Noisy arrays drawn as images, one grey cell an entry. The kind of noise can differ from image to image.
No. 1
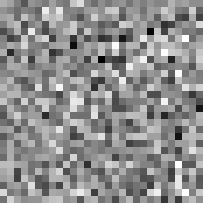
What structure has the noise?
low rank plus noise
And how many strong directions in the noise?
five to eight
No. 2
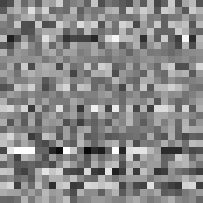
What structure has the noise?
rows of uneven size
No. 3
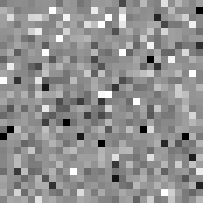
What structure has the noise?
heavy tails
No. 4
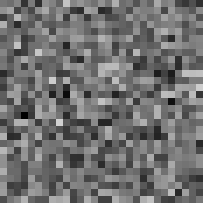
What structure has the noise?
low rank plus noise
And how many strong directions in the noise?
five to eight
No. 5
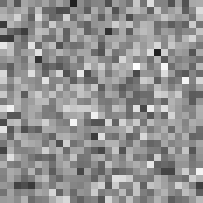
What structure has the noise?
independent entries
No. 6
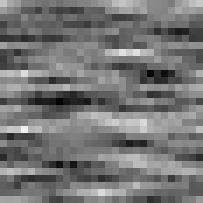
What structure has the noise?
streaked along the rows
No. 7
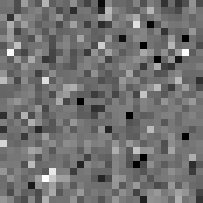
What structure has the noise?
heavy tails
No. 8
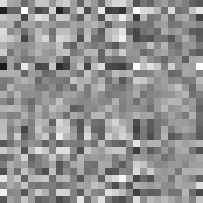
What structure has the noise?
low rank plus noise
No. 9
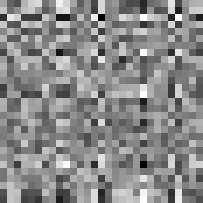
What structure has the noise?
low rank plus noise
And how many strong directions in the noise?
one
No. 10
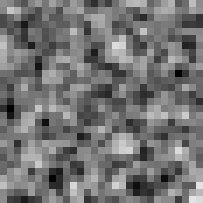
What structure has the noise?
blotchy
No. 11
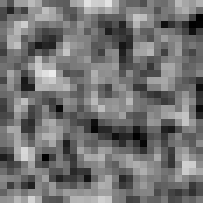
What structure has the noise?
blotchy
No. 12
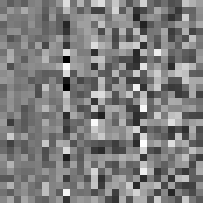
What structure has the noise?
columns of uneven size
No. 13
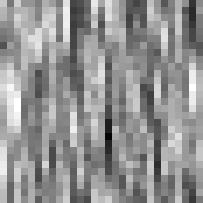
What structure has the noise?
streaked along the columns
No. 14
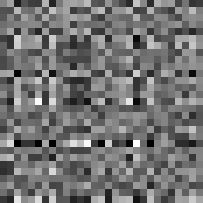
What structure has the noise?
low rank plus noise
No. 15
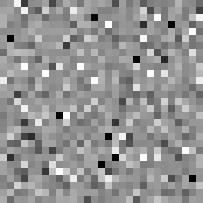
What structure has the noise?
heavy tails
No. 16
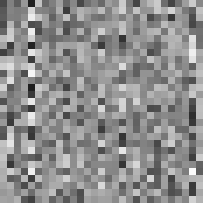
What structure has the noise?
columns of uneven size
